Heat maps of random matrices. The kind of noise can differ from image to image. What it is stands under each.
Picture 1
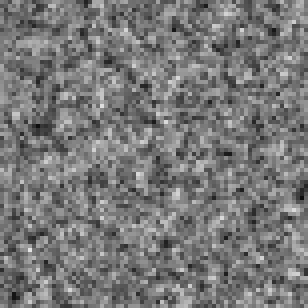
blotchy
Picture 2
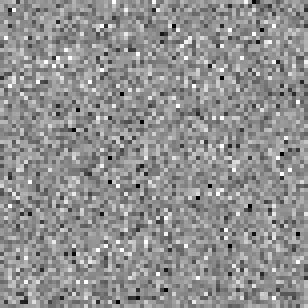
heavy tails
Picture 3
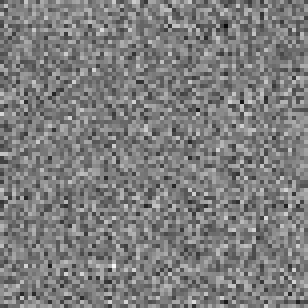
low rank plus noise
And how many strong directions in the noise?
three or four
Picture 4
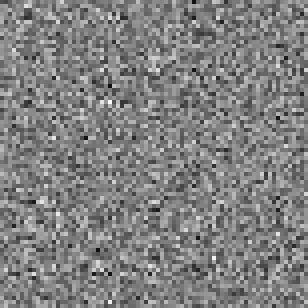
low rank plus noise
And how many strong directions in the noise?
one
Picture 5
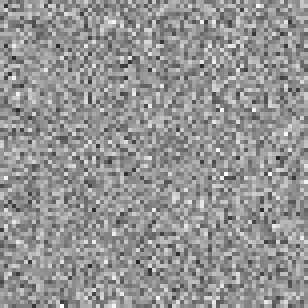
low rank plus noise
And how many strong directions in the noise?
one
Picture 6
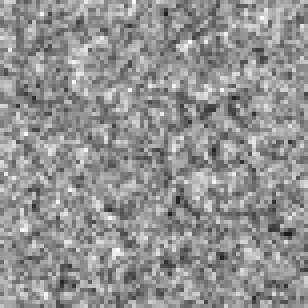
blotchy
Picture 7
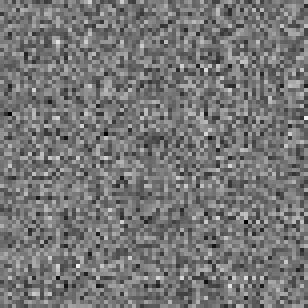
low rank plus noise
